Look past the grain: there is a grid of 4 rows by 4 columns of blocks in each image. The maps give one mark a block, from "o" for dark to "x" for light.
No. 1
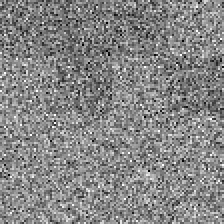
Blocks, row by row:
o o o x
x o x o
x x x x
x x x x
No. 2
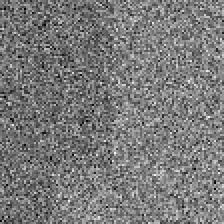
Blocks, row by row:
o o x x
o o x x
o o x x
o x x x
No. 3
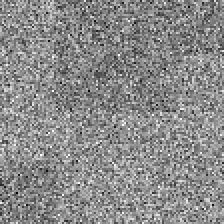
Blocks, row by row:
x o o o
x o o x
x x x x
o x x x
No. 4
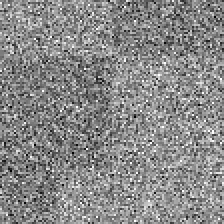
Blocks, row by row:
x x o o
o o x x
o o x x
o x x x
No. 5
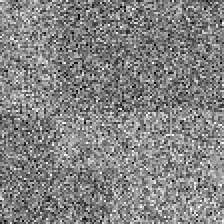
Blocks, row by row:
x o o o
x o o o
o x x x
o o x x
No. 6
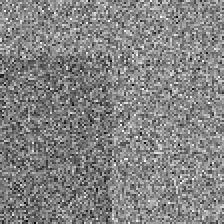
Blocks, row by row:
x x x x
o o x x
o o x x
o o x x
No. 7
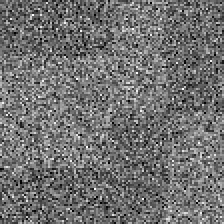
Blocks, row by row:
o o x o
x x x o
x x o x
o o o x
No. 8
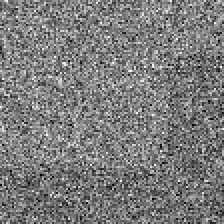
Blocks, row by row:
x x x x
x x x o
x x x o
o o o o
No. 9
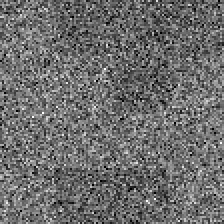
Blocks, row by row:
x o o o
x x o x
x x x x
x o o x
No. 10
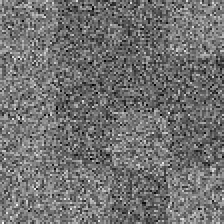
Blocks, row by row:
x o o x
x o o o
x o x o
x x o x
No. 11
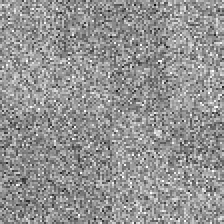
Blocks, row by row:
x o o x
x x o x
o o x o
o o x x
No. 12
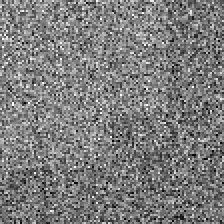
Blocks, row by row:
x x x o
x x x o
x x o o
o o o o
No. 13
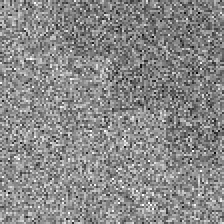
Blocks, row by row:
x o o o
x x o o
x x x o
x x x x
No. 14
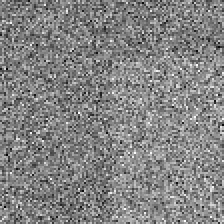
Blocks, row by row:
o o o o
o o x x
o o x x
o o x x
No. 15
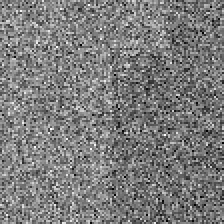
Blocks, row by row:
x x x o
x x o o
x x o o
x x o o
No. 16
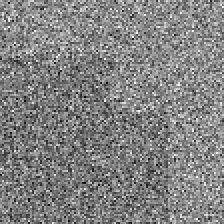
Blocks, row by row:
x x x x
o o x x
o o o x
o o o x
